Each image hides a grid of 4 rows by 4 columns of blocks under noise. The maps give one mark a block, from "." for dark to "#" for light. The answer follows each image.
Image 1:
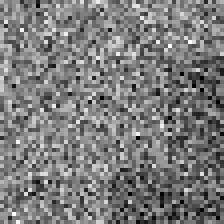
# # # #
# # # .
# # # .
# # . .
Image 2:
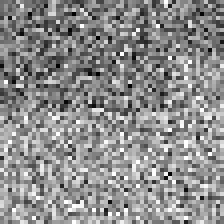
. . . .
. . . #
# # # #
# # # #
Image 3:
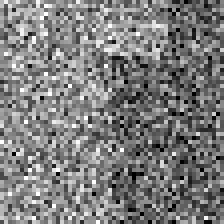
# # # .
# # . .
# # . .
# # . .
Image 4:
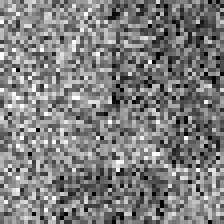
# # . .
# # . .
# # # .
# . . #
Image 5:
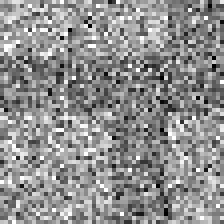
# # # .
. . . .
# # . #
# # . #
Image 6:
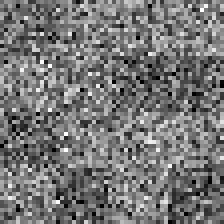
. # # #
# # . .
. # # #
# . # .
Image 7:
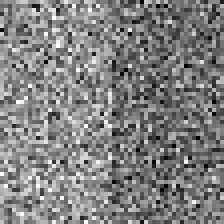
# # . .
# # . .
# # . .
# # . .
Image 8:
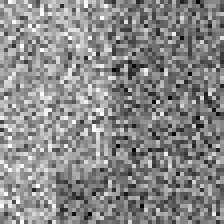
# # . .
# # . .
# # . .
# . . .
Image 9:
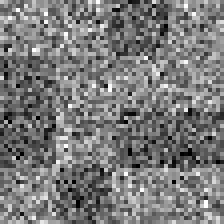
# # . #
. # # #
. # . .
# . # #
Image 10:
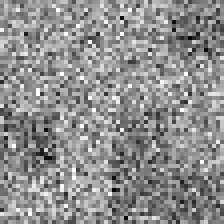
# # # .
# # # #
. # . #
# # . .
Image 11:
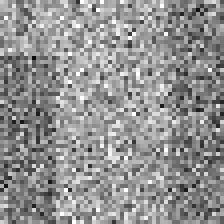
# # # .
. # # .
. # # .
. # # .
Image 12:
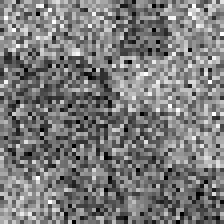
# # . #
. . # #
. . . #
# . . .
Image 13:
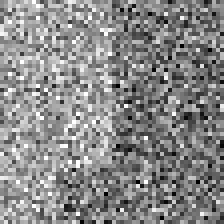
# # . .
# # . .
# # . .
# . . .
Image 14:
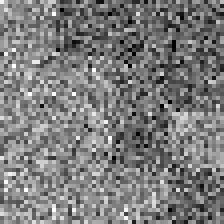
# . . .
# # . .
# # . #
# # # .
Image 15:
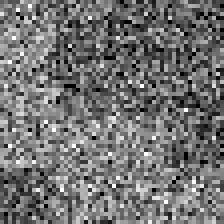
# . . .
# . . .
# # # .
. # # #
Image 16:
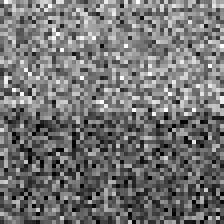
# # # #
# # # #
. . . .
. . . .
